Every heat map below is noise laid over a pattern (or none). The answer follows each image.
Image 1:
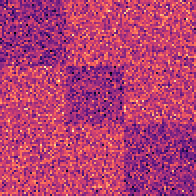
blocks along the diagonal
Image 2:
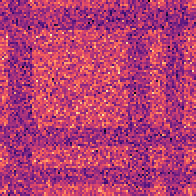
bands of rows crossing bands of columns
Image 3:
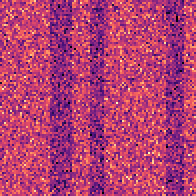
bands of columns
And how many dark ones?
3
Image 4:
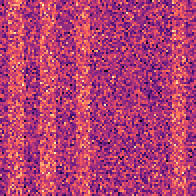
bands of columns
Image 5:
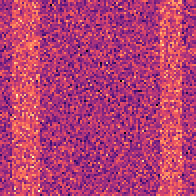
bands of columns
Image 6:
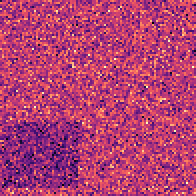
one block
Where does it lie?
bottom left
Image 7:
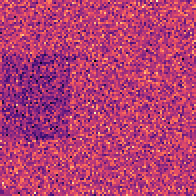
one block
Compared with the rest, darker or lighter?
darker
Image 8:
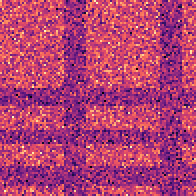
bands of rows crossing bands of columns
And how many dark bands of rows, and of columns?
3 and 2
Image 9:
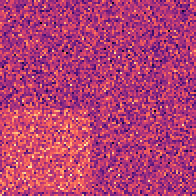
one block
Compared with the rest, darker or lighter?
lighter
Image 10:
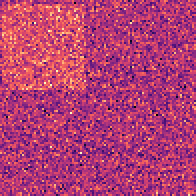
one block
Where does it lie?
top left
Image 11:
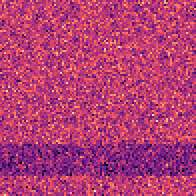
one band of rows
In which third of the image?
bottom
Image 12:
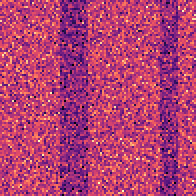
bands of columns
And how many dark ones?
2
